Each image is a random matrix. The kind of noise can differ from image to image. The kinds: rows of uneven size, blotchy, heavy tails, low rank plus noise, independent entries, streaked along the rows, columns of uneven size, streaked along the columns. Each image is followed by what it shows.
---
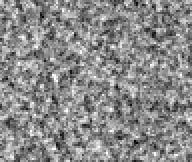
blotchy
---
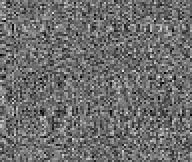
low rank plus noise
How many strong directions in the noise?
two
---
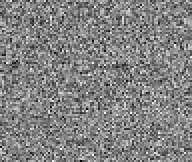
low rank plus noise
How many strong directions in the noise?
five to eight
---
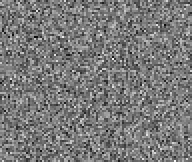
independent entries
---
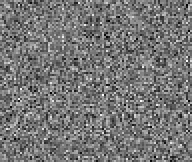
low rank plus noise
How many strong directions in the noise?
five to eight
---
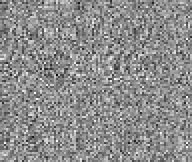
low rank plus noise
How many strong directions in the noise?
three or four
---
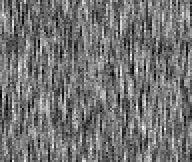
streaked along the columns
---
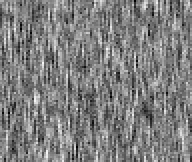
streaked along the columns
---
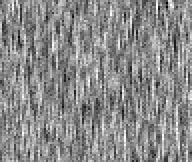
streaked along the columns
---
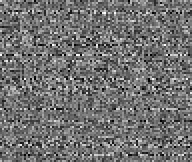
rows of uneven size
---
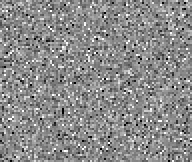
heavy tails
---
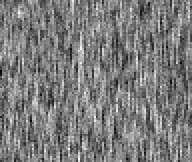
streaked along the columns
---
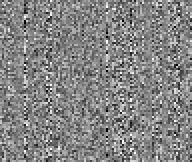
columns of uneven size
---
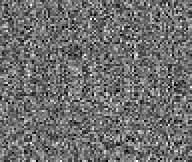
low rank plus noise
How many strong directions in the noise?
two
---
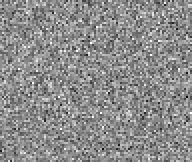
independent entries
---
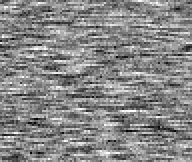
streaked along the rows
